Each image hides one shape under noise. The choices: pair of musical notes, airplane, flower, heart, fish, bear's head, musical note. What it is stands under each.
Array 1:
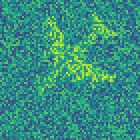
airplane
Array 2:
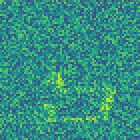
pair of musical notes
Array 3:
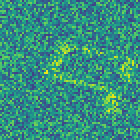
pair of musical notes
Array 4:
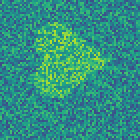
heart
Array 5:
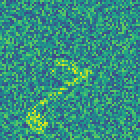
musical note
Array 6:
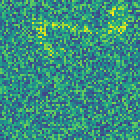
musical note
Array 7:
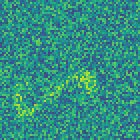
musical note
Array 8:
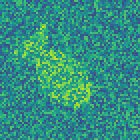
fish
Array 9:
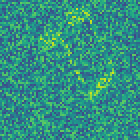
pair of musical notes
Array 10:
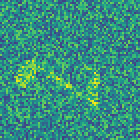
musical note
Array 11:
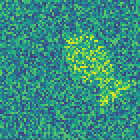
fish
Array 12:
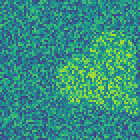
heart
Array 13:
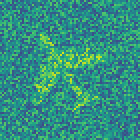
airplane
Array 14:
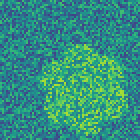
flower
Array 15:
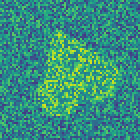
heart
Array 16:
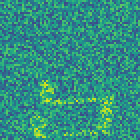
pair of musical notes
